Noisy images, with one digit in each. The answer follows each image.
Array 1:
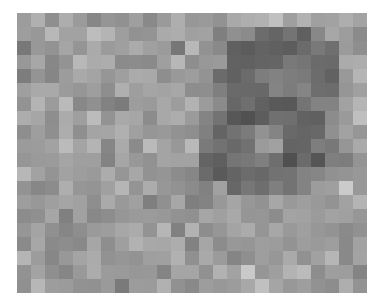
8
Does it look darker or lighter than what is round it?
darker
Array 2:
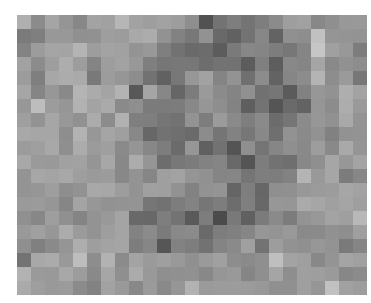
9
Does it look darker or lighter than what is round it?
darker
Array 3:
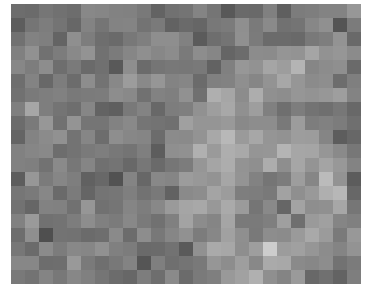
6
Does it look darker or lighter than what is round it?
lighter
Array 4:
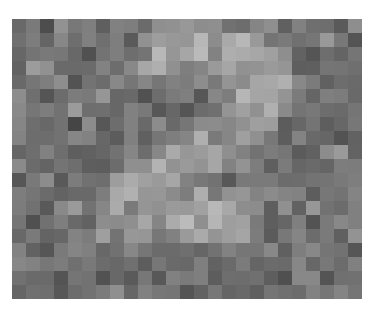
2
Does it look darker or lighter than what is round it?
lighter
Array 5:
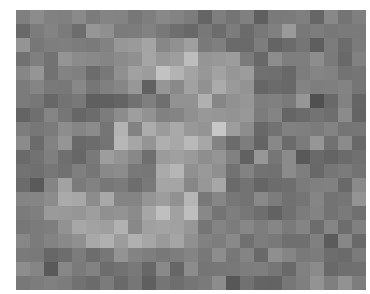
3
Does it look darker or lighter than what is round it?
lighter
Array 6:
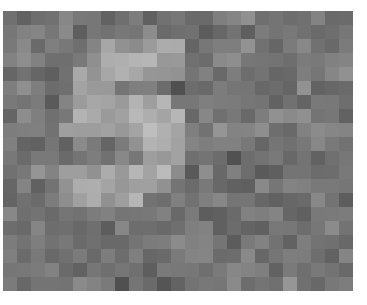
5
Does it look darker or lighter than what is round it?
lighter
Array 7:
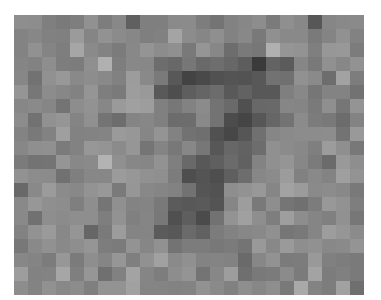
7
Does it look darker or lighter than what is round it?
darker
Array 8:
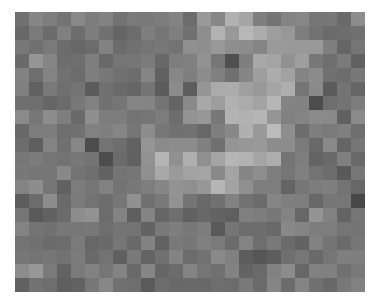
3
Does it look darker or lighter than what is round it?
lighter
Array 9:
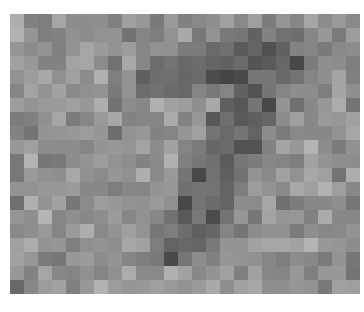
7
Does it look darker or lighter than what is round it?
darker
